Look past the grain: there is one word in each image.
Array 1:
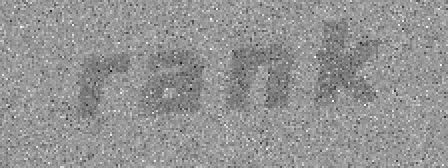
rank
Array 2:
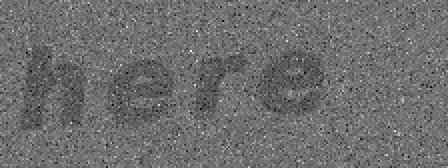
here
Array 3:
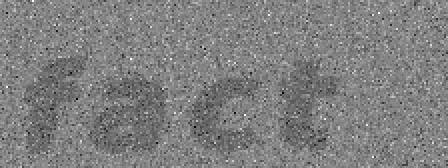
fact
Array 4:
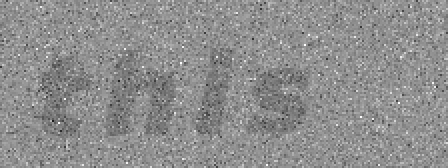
this
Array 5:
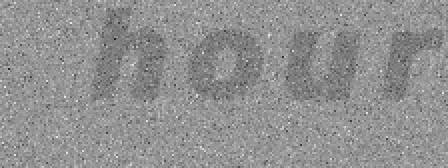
hour
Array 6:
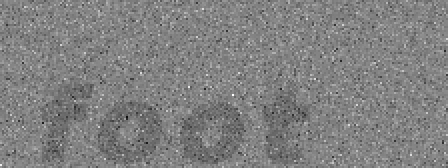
foot
